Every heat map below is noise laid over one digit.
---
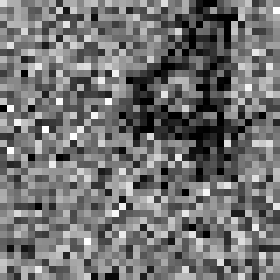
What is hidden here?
dark 4
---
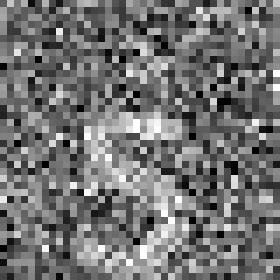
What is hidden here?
light 5
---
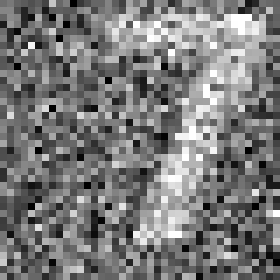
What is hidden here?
light 7
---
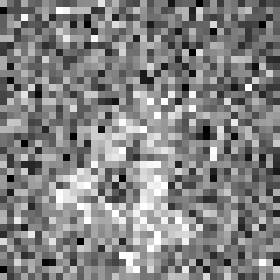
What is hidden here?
light 4
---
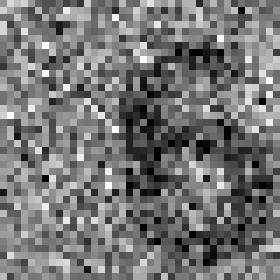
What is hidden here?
dark 6
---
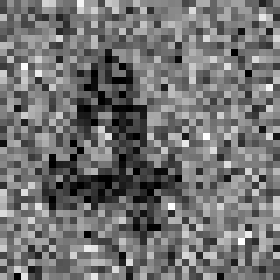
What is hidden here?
dark 4
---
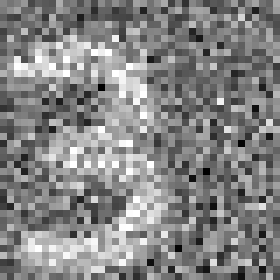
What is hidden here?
light 3
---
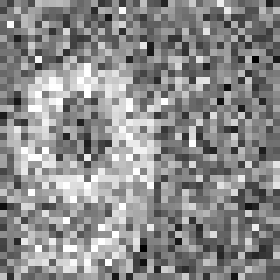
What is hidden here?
light 9
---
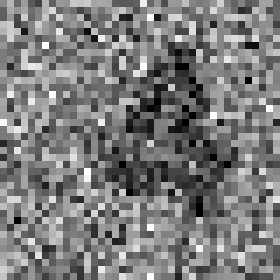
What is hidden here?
dark 4
